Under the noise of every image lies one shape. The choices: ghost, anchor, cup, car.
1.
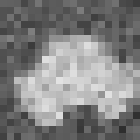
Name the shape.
car
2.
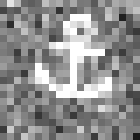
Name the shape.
anchor
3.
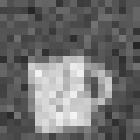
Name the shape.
cup
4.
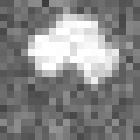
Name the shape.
car
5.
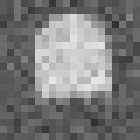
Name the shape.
ghost
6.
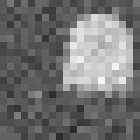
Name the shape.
ghost
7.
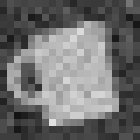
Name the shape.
cup
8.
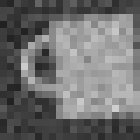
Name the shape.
cup
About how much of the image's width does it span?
nearly all
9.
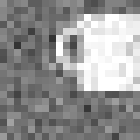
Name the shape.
cup
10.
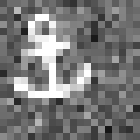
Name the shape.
anchor
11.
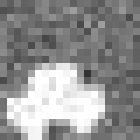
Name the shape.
car
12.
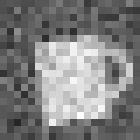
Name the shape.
cup
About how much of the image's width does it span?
two thirds
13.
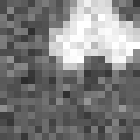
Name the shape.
car
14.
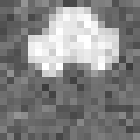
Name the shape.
car
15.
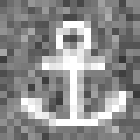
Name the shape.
anchor
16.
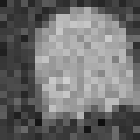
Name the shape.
ghost
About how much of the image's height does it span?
nearly all
